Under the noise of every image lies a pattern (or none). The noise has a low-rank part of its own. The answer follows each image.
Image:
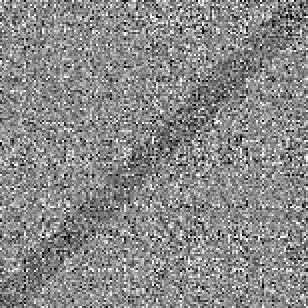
a diagonal band
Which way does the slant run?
bottom left to top right
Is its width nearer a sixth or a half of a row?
a sixth
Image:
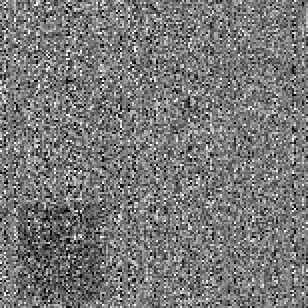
one block
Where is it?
bottom left
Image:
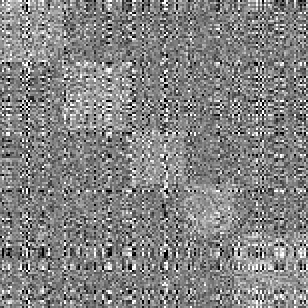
blocks along the diagonal
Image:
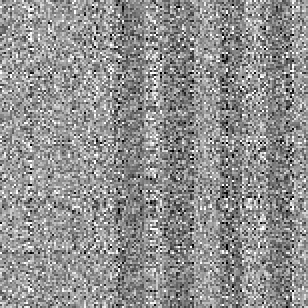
bands of columns
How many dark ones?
4
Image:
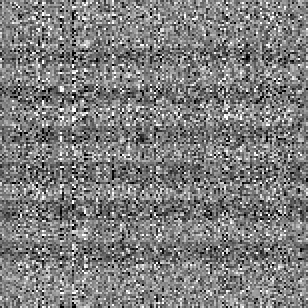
bands of rows
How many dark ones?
6
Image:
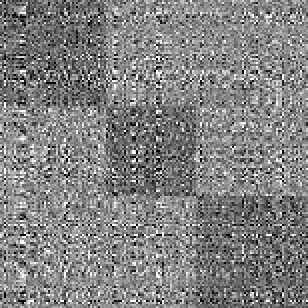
blocks along the diagonal
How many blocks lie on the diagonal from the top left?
3
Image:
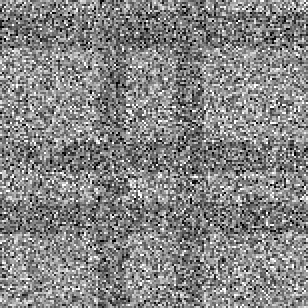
bands of rows crossing bands of columns
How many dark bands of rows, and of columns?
3 and 2
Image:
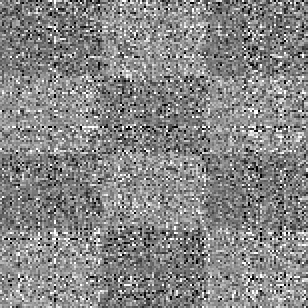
a checkerboard
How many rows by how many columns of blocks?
4 by 3
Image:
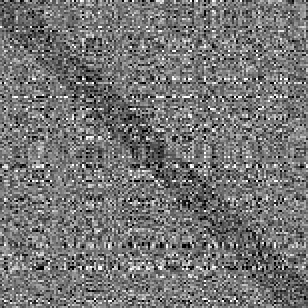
a diagonal band
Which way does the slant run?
top left to bottom right
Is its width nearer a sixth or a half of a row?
a sixth
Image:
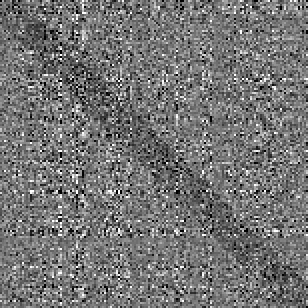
a diagonal band
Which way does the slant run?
top left to bottom right
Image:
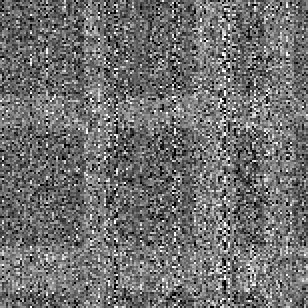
bands of rows crossing bands of columns
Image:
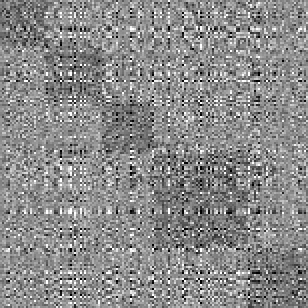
blocks along the diagonal
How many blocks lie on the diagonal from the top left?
5
